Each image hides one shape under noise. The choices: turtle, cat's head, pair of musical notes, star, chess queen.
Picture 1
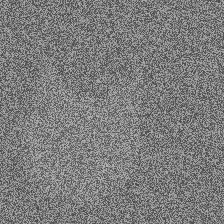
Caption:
light cat's head
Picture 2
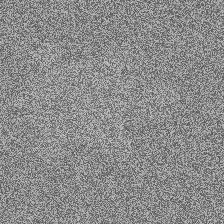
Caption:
light turtle
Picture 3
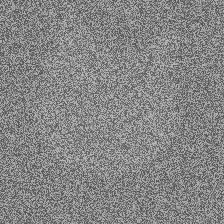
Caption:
light cat's head
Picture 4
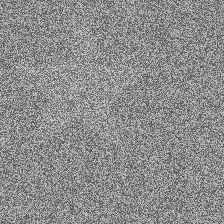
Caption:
light star
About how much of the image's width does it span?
two thirds
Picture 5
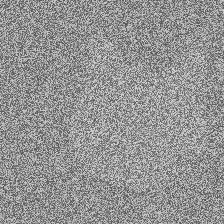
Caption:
light cat's head
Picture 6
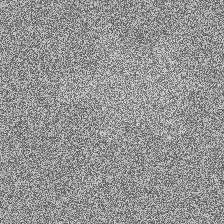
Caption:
light turtle
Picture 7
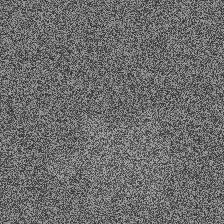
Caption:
light turtle
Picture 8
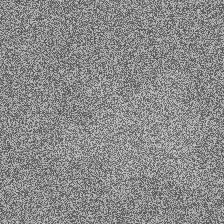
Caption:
light turtle
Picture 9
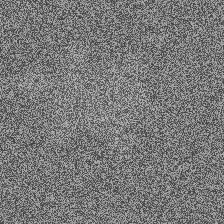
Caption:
light turtle
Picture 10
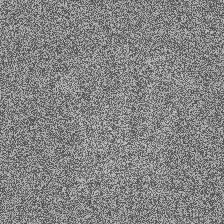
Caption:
light chess queen
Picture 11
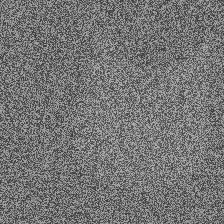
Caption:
light cat's head
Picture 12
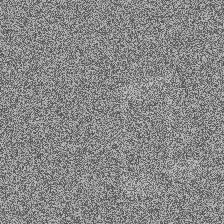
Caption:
light pair of musical notes
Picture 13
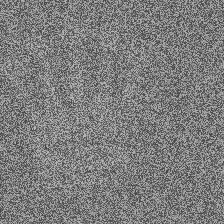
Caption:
light chess queen
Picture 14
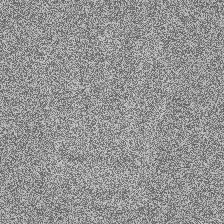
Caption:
light chess queen
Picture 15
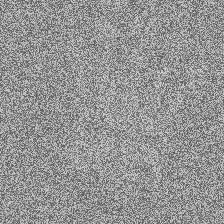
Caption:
light chess queen
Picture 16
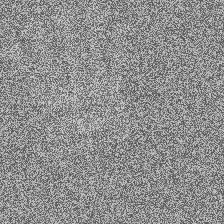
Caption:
light chess queen
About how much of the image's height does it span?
two thirds
